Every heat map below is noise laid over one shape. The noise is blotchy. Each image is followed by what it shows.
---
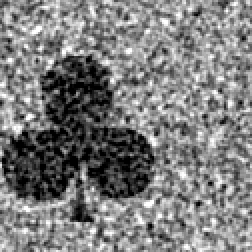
dark club
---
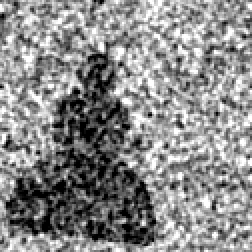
dark chess pawn
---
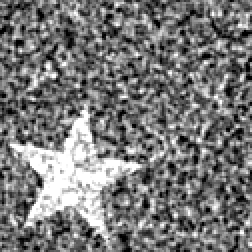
light star
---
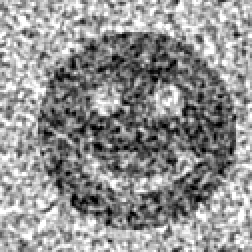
dark smiling face
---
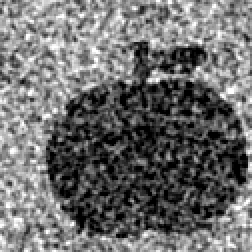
dark apple
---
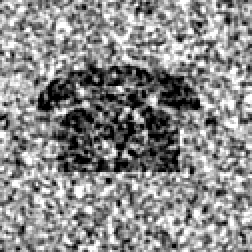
dark telephone
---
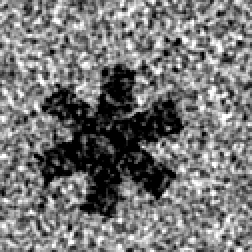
dark asterisk
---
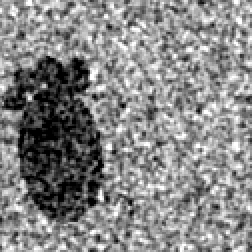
dark footprint
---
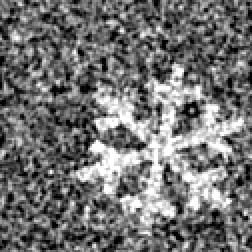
light snowflake
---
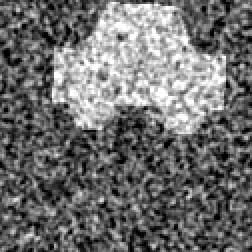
light car
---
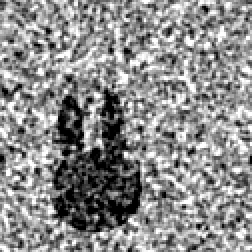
dark rabbit's head
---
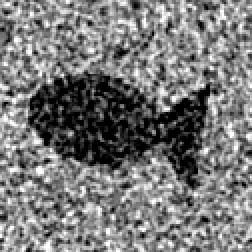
dark fish
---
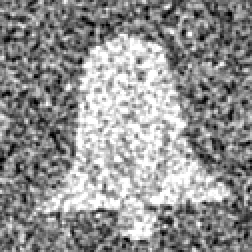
light bell
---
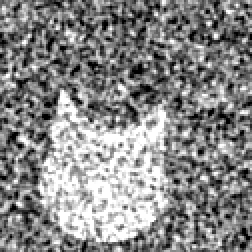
light cat's head
